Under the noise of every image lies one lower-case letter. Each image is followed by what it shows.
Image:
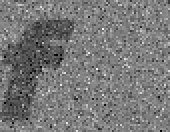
dark f
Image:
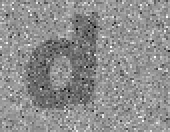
dark d
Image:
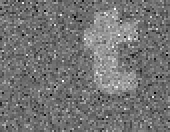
light t
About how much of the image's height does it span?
two thirds
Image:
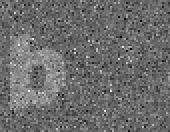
light b
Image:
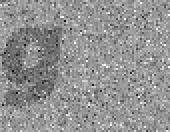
dark g
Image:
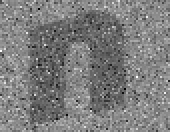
dark n
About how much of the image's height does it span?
nearly all
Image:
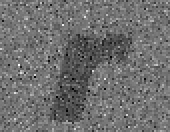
dark r
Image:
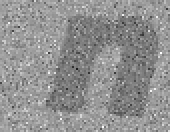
dark n
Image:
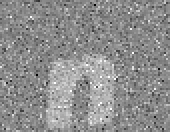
light n
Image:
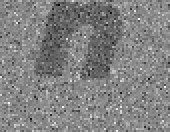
dark n
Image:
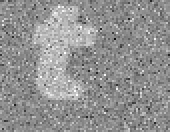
light t
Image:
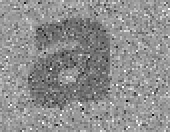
dark a
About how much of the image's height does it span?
two thirds
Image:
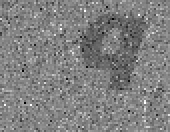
dark q
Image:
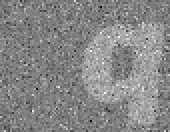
light q
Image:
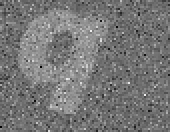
light q
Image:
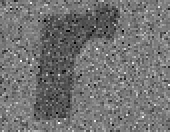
dark r
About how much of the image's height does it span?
nearly all
